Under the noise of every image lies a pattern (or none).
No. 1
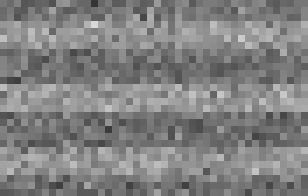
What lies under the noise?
horizontal stripes
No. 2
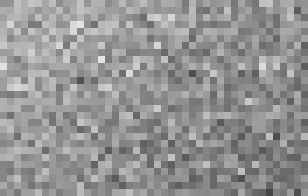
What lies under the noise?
a smooth slope
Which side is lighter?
top left
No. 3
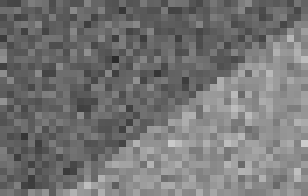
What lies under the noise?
a sharp edge
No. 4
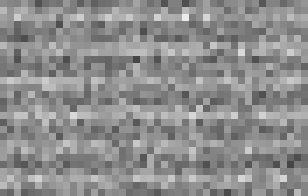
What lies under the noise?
horizontal stripes
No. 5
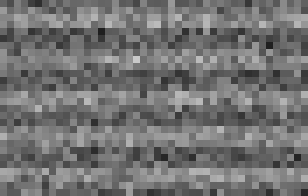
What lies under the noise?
horizontal stripes
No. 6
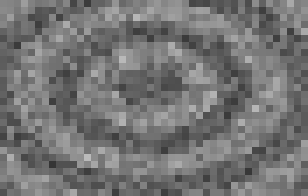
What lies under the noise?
rings round one point
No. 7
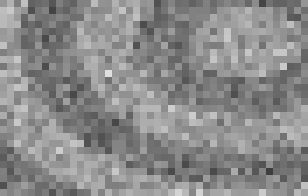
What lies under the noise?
rings round one point
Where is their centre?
top right
